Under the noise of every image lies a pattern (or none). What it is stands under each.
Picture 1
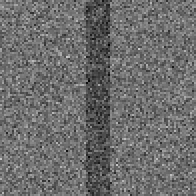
one vertical stripe
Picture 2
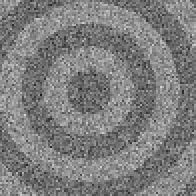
rings round one point
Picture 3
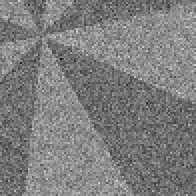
spokes from one point
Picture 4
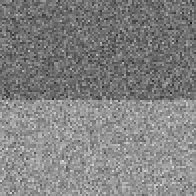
a sharp edge
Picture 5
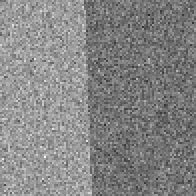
a sharp edge
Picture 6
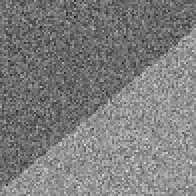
a sharp edge
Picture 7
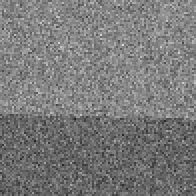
a sharp edge
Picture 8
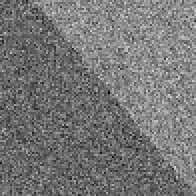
a sharp edge
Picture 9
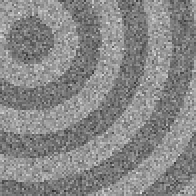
rings round one point
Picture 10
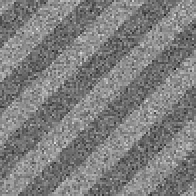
diagonal stripes
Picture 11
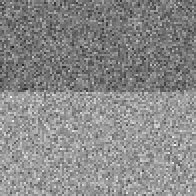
a sharp edge
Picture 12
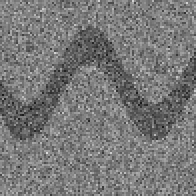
a wavy band
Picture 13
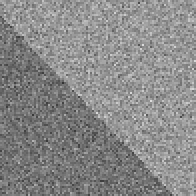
a sharp edge
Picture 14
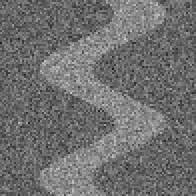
a wavy band
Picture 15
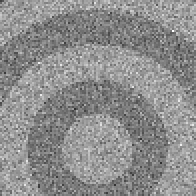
rings round one point
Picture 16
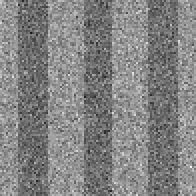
vertical stripes
